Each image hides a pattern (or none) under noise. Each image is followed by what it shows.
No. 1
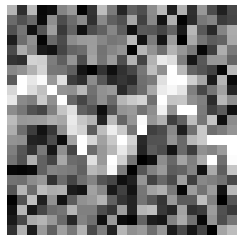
a wavy band
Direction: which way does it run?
left to right
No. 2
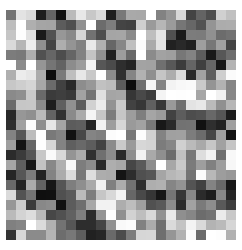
rings round one point
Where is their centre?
top right
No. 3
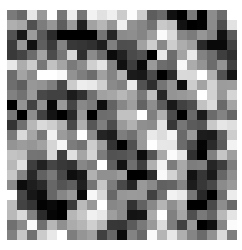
rings round one point
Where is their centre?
bottom left
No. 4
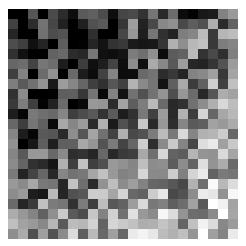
a smooth slope
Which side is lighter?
bottom right
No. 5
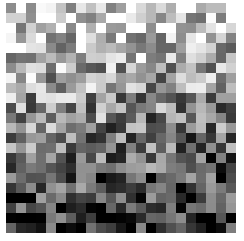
a smooth slope
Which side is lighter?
top
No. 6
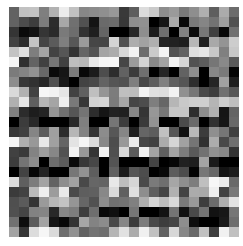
horizontal stripes
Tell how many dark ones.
5
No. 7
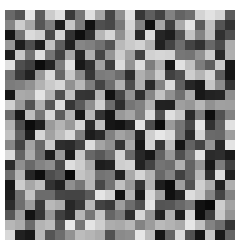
only noise
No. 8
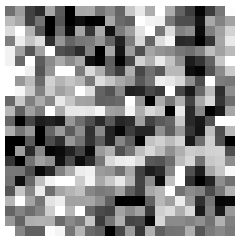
spokes from one point
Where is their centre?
middle right
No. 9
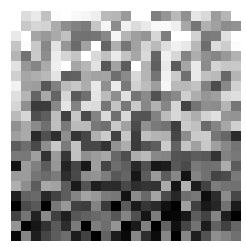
a smooth slope
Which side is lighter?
top
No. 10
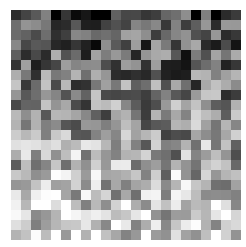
a smooth slope
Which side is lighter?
bottom
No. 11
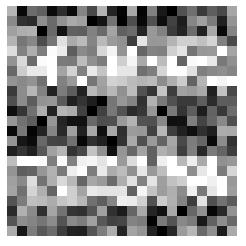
horizontal stripes
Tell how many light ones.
2
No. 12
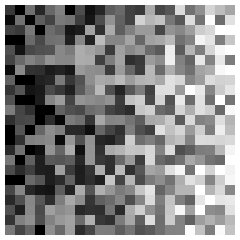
a smooth slope
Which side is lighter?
right
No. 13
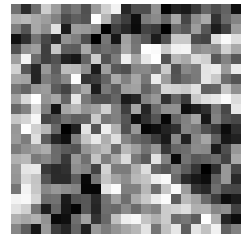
spokes from one point
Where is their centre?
top left
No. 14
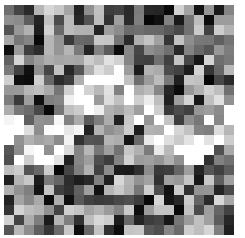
a wavy band
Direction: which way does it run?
left to right
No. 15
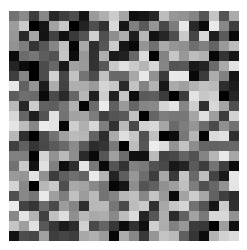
only noise
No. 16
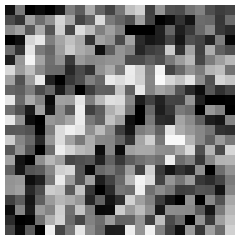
rings round one point
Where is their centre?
bottom right
